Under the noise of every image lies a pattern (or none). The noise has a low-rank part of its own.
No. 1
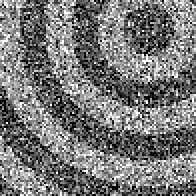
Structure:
rings round one point
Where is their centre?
top right
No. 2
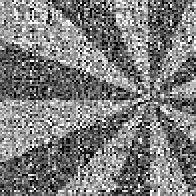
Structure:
spokes from one point
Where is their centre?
middle right
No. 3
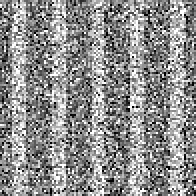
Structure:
vertical stripes
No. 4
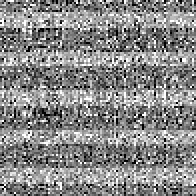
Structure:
horizontal stripes
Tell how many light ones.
5
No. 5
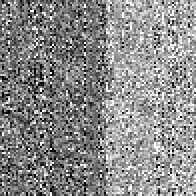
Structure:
a sharp edge
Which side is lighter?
right
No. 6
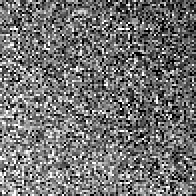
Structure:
a smooth slope
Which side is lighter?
bottom left
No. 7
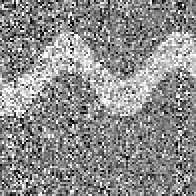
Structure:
a wavy band
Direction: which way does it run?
left to right
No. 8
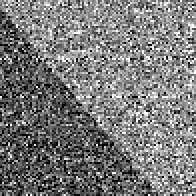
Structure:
a sharp edge
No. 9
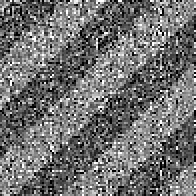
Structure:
diagonal stripes
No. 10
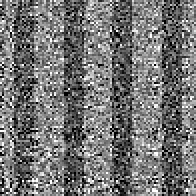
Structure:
vertical stripes
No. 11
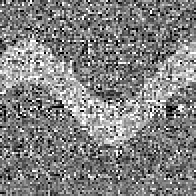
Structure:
a wavy band
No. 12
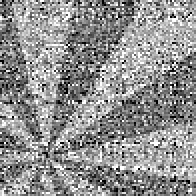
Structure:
spokes from one point
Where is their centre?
bottom left
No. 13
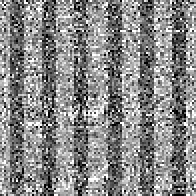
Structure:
vertical stripes
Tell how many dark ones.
6
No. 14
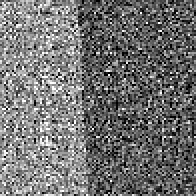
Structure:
a sharp edge
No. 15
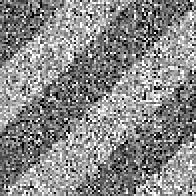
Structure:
diagonal stripes
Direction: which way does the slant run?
bottom left to top right
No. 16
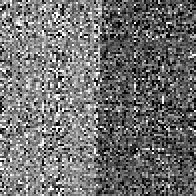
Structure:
a sharp edge
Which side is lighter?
left
